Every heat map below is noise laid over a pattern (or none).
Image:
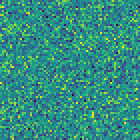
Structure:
only noise
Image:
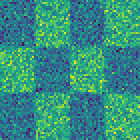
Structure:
a checkerboard
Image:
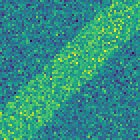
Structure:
a diagonal band
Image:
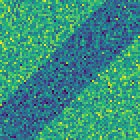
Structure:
a diagonal band
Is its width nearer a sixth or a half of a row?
a half
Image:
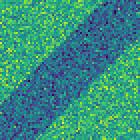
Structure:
a diagonal band
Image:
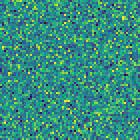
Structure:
only noise
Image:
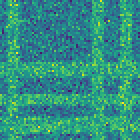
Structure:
bands of rows crossing bands of columns
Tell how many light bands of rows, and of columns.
3 and 3
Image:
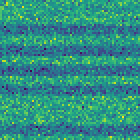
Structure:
bands of rows
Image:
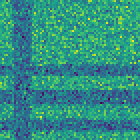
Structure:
bands of rows crossing bands of columns
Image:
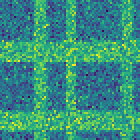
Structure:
bands of rows crossing bands of columns
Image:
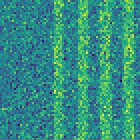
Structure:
bands of columns
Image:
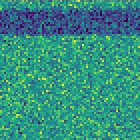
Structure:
one band of rows
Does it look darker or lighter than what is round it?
darker
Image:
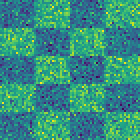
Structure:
a checkerboard
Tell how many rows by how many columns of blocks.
5 by 4
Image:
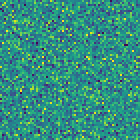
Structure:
only noise
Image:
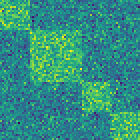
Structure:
blocks along the diagonal
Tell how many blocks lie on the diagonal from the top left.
4
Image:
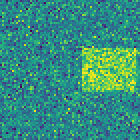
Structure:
one block
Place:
middle right
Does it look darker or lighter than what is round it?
lighter
